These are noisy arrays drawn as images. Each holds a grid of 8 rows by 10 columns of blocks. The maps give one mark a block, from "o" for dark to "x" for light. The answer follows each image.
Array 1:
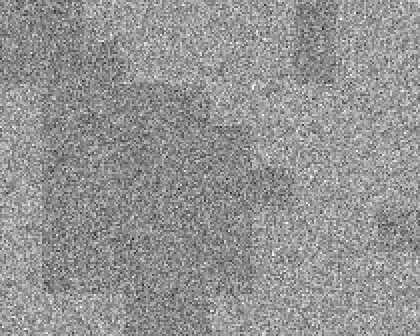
ooxxxxxoxx
oooxxxxoxx
xooooxxxxx
xoooooxxxx
xooooooxxx
xoooooxxxo
xoooooxxxx
xxxooxxxxx
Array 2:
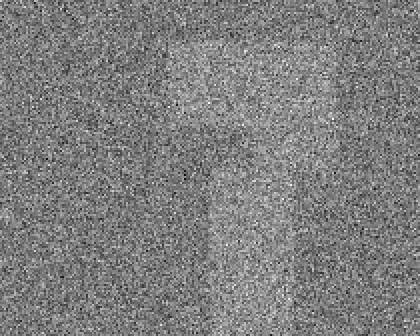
oooooooooo
ooooxxxxoo
ooooxxxxoo
ooooooxxoo
oooooxxooo
oooooxxooo
oooooxxooo
oooooxxooo
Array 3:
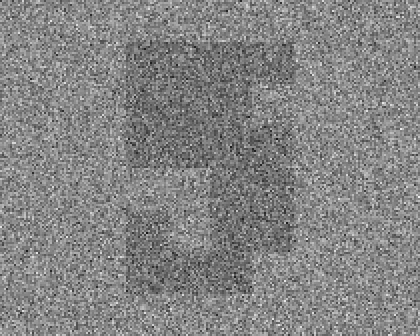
xxxxxxxxxx
xxxooooxxx
xxxoooxxxx
xxxooooxxx
xxxxxooxxx
xxxoxooxxx
xxxoooxxxx
xxxxxxxxxx
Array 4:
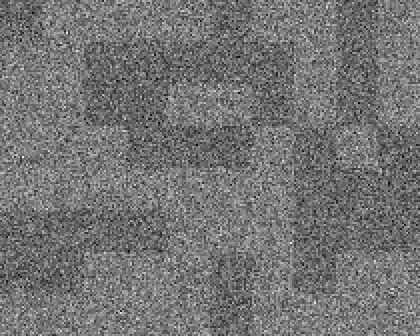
oxxxxoxxox
xxoooooxox
xxooxxoxox
xxxoooxoxo
xxxxxxxooo
ooooxxxooo
ooxxxoxoxx
xxxxxoxxxx
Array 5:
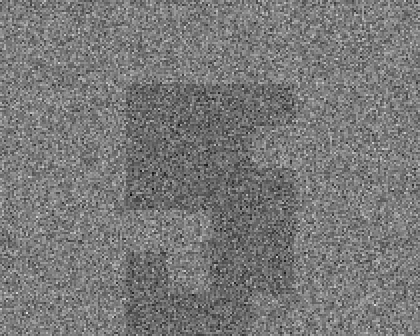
xxxxxxxxxx
xxxxxxxxxx
xxxooooxxx
xxxoooxxxx
xxxooooxxx
xxxxxooxxx
xxxoxooxxx
xxxoooxxxx
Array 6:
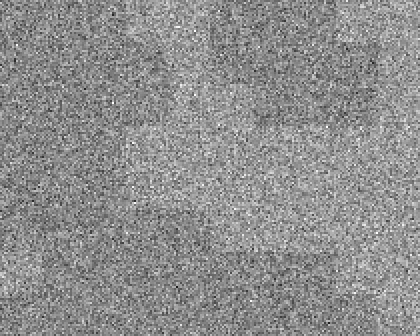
oooxxoooxx
ooooxoooox
ooooxxooox
oooxxxxxxx
oooxxxxxxx
oooooxxxxx
xoooooooxx
ooooooooox
